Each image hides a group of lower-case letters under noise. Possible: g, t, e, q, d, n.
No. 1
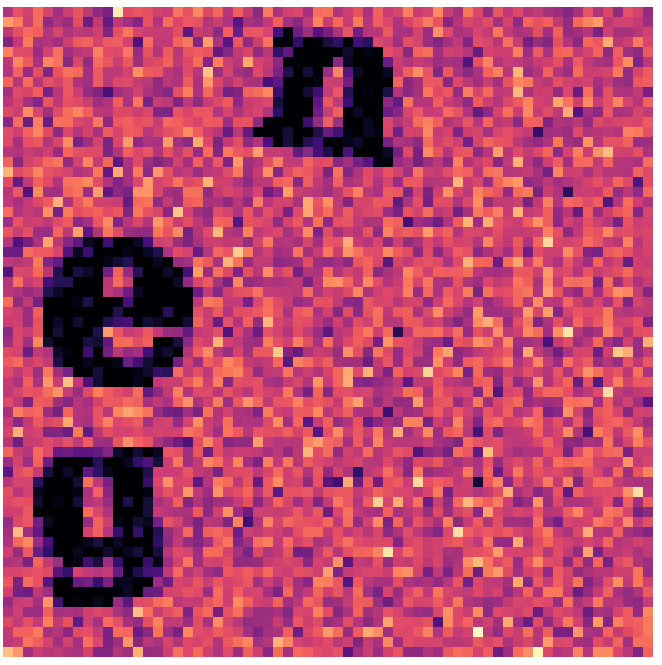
top middle: n; middle left: e; bottom left: g
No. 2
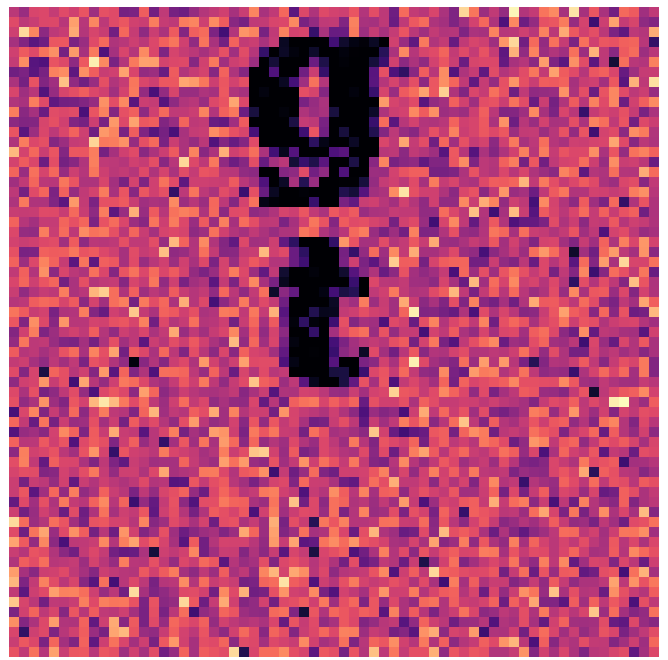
top middle: g; centre: t
